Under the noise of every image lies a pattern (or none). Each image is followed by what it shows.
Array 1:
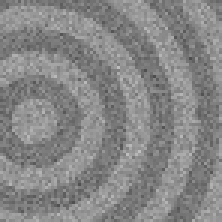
rings round one point
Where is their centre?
middle left
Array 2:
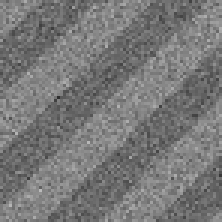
diagonal stripes
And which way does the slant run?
bottom left to top right
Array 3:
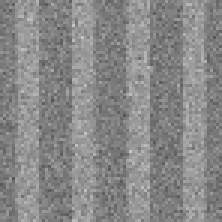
vertical stripes
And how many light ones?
4
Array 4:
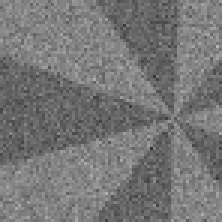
spokes from one point
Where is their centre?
middle right
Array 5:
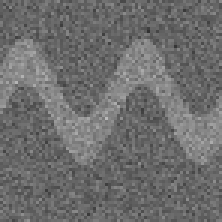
a wavy band
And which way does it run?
left to right
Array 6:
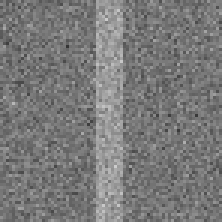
one vertical stripe
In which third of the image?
middle
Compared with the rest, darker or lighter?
lighter
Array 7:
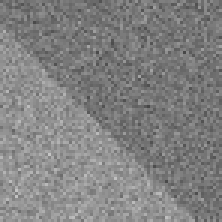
a sharp edge
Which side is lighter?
bottom left
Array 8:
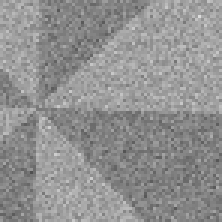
spokes from one point
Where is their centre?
middle left
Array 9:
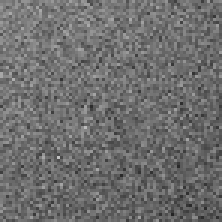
a smooth slope
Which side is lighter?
top left
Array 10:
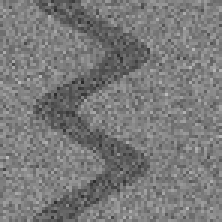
a wavy band
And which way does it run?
top to bottom
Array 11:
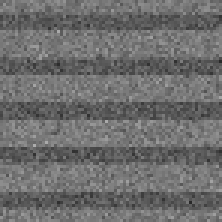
horizontal stripes
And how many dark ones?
5
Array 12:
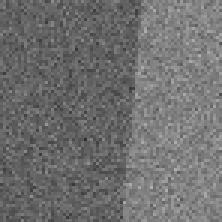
a sharp edge
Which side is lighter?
right
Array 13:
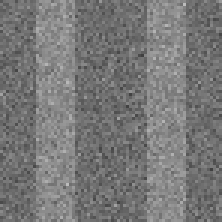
vertical stripes
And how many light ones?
2
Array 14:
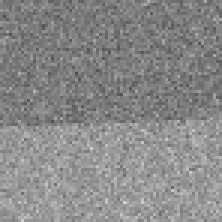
a sharp edge
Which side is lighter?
bottom
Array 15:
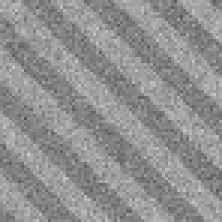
diagonal stripes
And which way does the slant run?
top left to bottom right
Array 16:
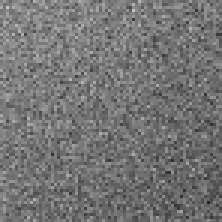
a smooth slope
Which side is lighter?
top left
